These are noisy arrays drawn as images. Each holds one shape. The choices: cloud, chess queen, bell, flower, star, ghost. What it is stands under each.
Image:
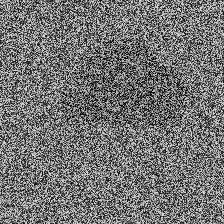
cloud
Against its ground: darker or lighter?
darker
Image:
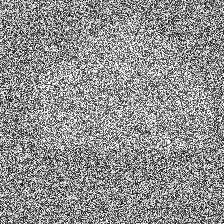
cloud
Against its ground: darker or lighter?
lighter
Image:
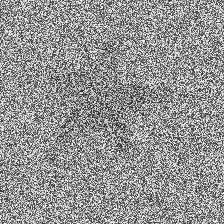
star
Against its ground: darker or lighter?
darker
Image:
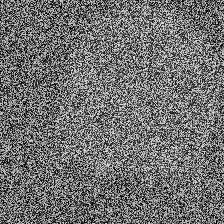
ghost
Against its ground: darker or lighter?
lighter
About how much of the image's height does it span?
nearly all
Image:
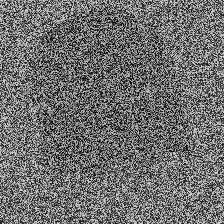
ghost
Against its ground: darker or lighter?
darker
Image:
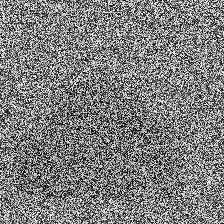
cloud
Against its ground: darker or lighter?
darker
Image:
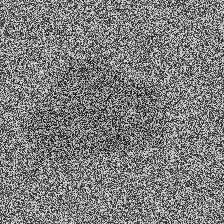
cloud
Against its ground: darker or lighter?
darker
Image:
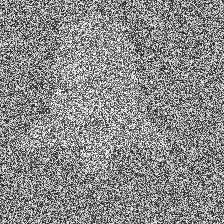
bell
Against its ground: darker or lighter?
lighter
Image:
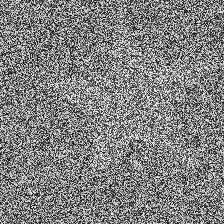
star
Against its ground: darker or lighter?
lighter
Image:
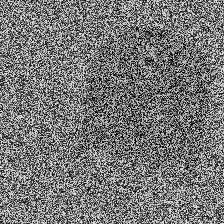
ghost
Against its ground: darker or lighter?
darker
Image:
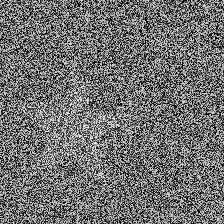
star
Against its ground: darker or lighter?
lighter
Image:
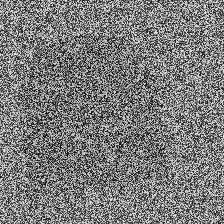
ghost
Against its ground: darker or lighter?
darker
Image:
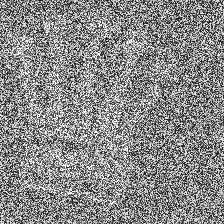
chess queen
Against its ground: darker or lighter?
lighter
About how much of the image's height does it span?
nearly all
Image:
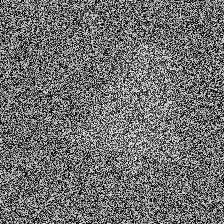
bell
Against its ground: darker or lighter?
lighter
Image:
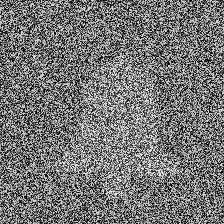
bell
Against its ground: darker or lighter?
lighter
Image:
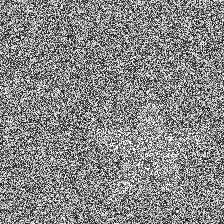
star
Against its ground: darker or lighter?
lighter
